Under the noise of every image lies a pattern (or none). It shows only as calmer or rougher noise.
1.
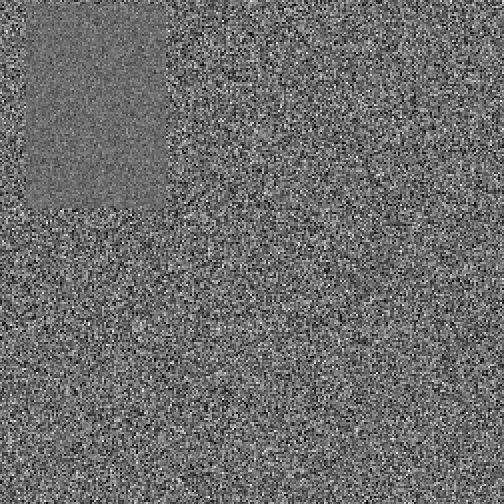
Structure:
one block
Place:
top left
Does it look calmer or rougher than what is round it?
calmer
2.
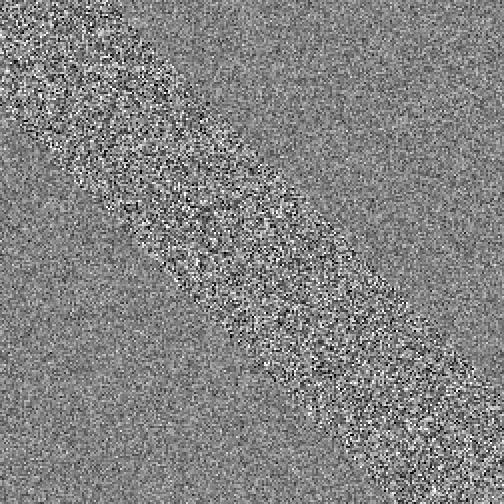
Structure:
a diagonal band
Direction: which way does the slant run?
top left to bottom right
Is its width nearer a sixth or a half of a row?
a half
